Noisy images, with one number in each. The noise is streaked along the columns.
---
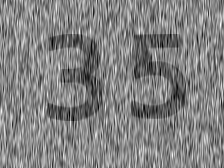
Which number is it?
35
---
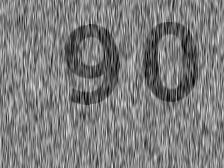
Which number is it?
90
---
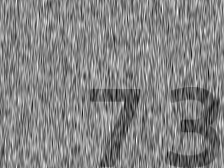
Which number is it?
73
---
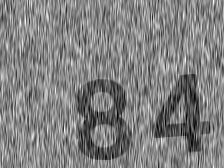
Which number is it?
84
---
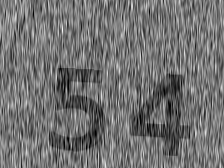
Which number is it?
54
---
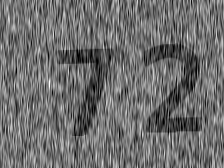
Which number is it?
72
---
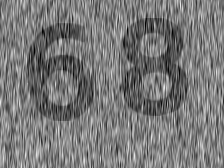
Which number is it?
68
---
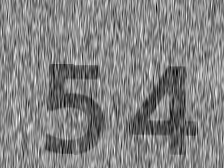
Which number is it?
54
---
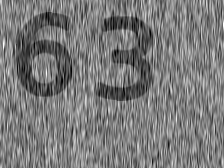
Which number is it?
63
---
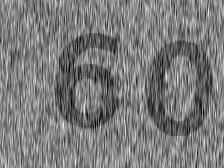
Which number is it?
60
